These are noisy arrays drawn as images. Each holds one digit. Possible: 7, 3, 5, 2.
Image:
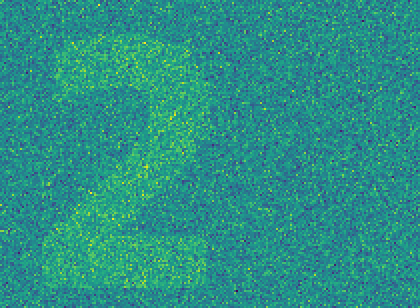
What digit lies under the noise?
2
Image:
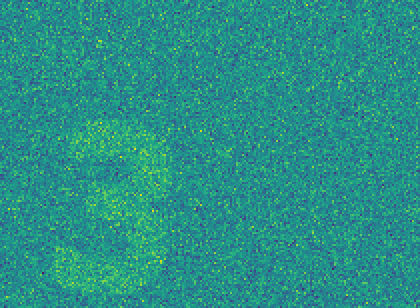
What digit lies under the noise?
3
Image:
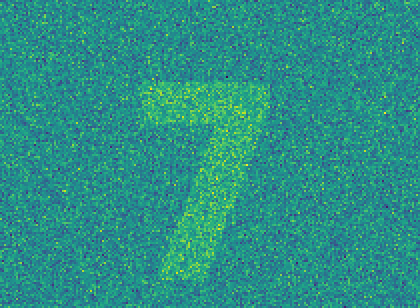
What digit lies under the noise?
7
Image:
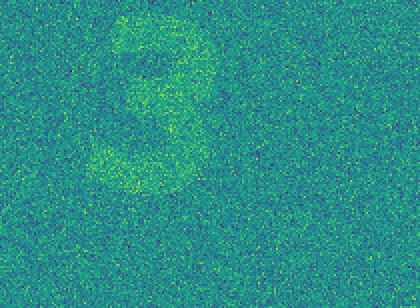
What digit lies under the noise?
3
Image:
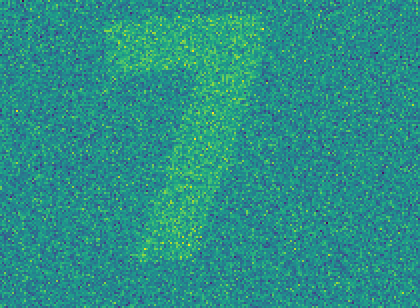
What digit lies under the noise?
7
